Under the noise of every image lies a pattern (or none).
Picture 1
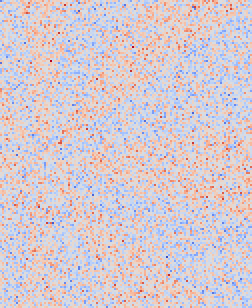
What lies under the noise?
spokes from one point
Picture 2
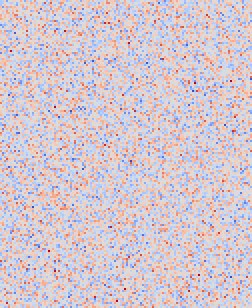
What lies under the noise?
only noise
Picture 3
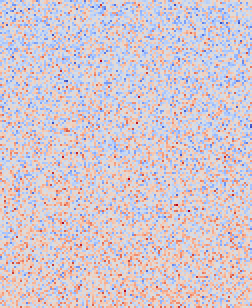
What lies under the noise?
a smooth slope
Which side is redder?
bottom
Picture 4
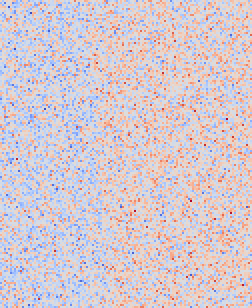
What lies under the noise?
a sharp edge
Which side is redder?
right
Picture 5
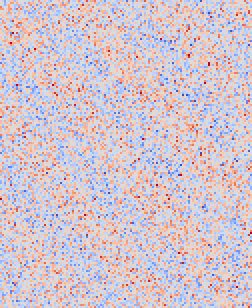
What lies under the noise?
diagonal stripes
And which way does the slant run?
top left to bottom right
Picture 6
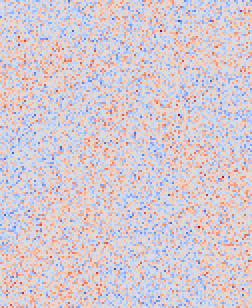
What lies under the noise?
spokes from one point
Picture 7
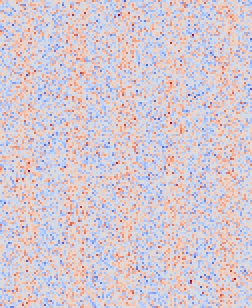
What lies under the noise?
vertical stripes
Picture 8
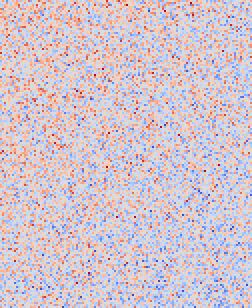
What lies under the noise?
a smooth slope
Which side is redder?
top left
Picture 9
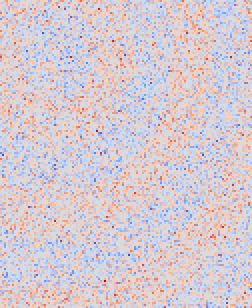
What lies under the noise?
rings round one point
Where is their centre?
top left
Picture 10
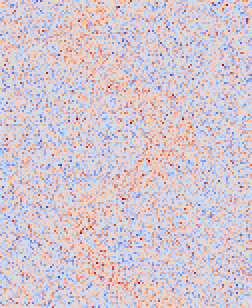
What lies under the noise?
a wavy band
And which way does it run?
top to bottom
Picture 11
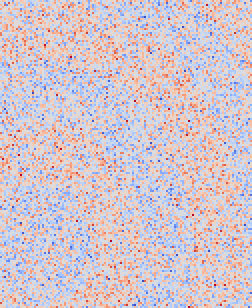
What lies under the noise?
rings round one point
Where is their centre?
bottom left
